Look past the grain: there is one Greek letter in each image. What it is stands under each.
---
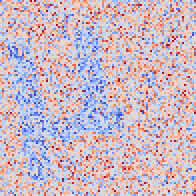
mu
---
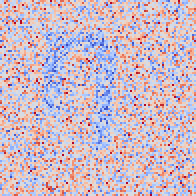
eta
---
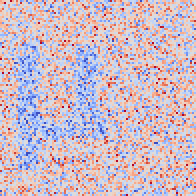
mu
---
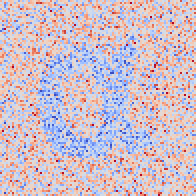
alpha
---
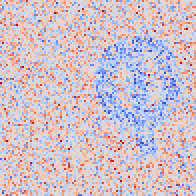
phi
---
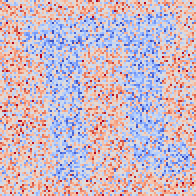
pi
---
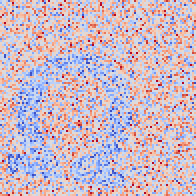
omega
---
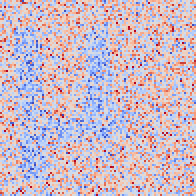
mu
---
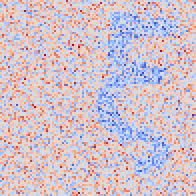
xi
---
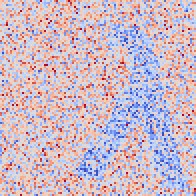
lambda
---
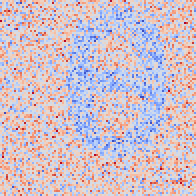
theta
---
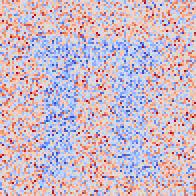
pi
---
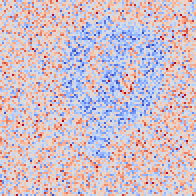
phi
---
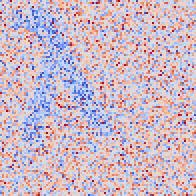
lambda
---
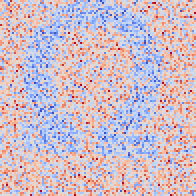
omega
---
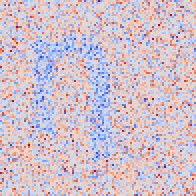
eta
